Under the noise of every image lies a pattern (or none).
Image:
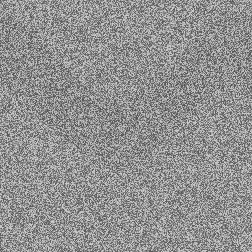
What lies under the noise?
a wavy band
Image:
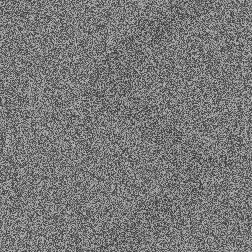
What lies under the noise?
a wavy band
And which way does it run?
top to bottom
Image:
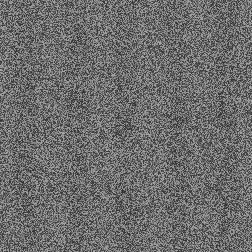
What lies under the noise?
vertical stripes
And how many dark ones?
5
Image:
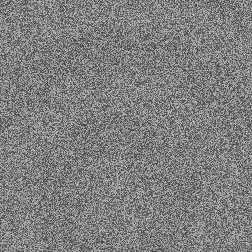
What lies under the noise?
rings round one point
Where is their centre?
bottom middle
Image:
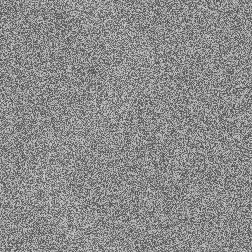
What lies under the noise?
a wavy band
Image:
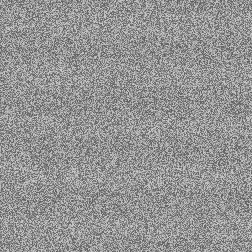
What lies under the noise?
horizontal stripes
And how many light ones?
5
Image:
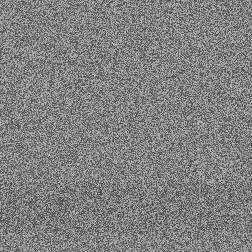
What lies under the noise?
one horizontal stripe
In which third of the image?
bottom
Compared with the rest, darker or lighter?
darker
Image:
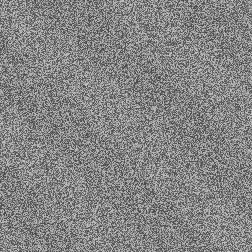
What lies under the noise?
diagonal stripes
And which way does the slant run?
top left to bottom right
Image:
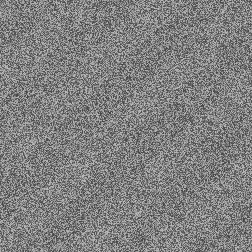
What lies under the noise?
diagonal stripes
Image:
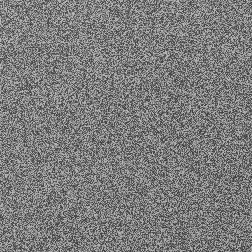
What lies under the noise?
a smooth slope
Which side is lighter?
top left
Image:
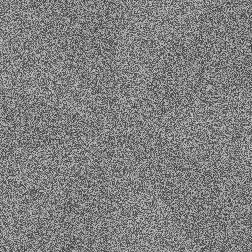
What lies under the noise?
spokes from one point
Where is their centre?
centre
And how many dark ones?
5
